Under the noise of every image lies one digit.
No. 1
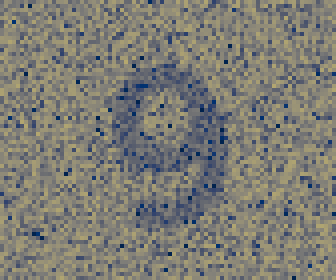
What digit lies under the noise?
9
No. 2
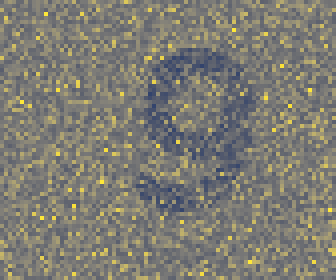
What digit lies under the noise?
9
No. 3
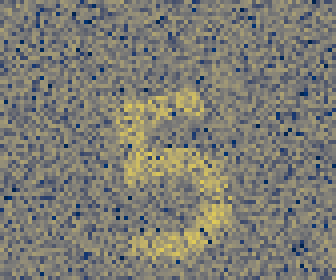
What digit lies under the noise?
5
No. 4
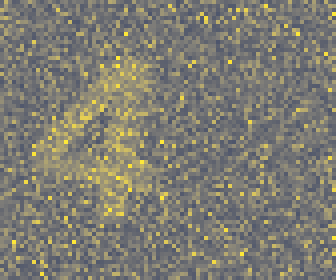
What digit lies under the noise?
4
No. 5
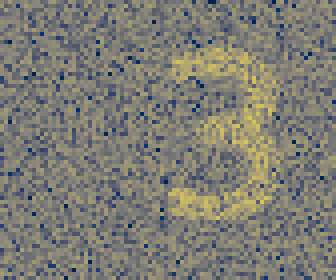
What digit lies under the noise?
3
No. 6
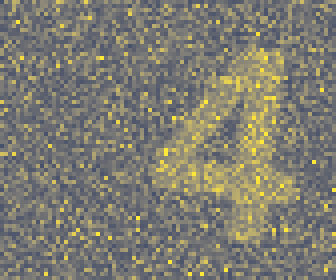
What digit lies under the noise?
4
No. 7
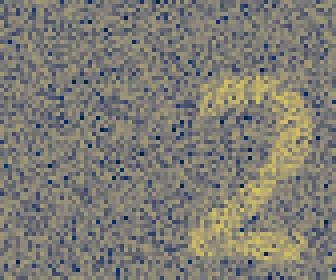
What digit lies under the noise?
2
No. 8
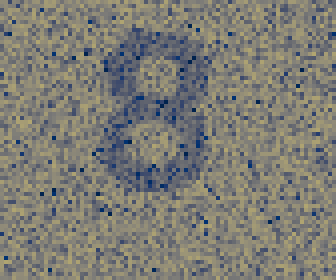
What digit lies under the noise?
8
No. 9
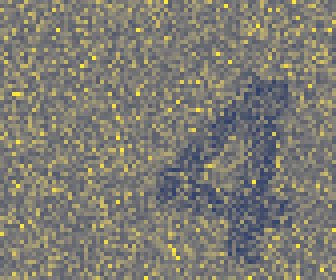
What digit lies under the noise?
4
